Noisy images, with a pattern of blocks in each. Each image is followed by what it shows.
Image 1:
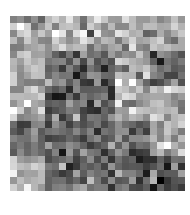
no symmetry
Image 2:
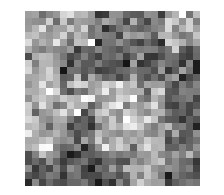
no symmetry
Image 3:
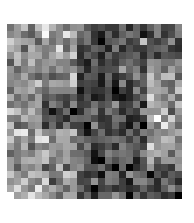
top and bottom mirror each other
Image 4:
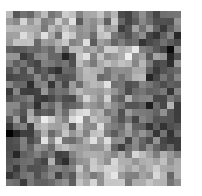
the same after a half turn
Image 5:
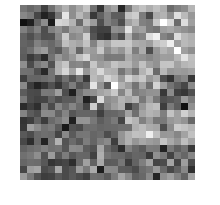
mirrored about the diagonal from the bottom left
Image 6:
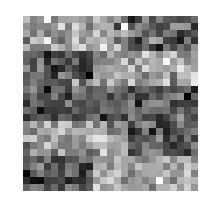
the same after a half turn
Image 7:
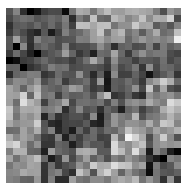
mirrored about the diagonal from the top left
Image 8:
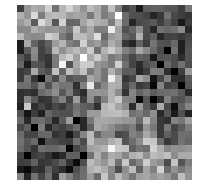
the same after a half turn
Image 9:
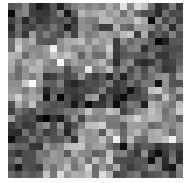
the same after a half turn
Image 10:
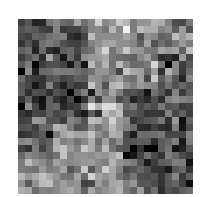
the same after a half turn
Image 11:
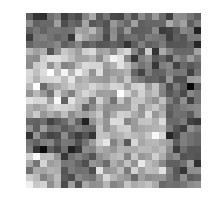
mirrored about the diagonal from the bottom left
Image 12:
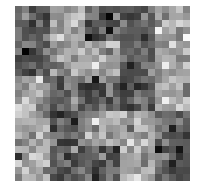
the same after a half turn
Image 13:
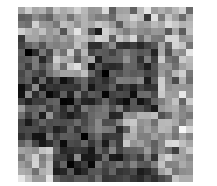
mirrored about the diagonal from the bottom left
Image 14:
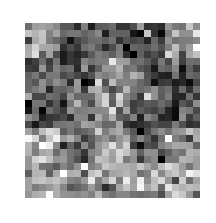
left and right mirror each other
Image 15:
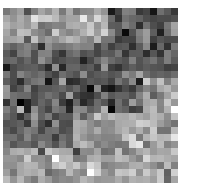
no symmetry
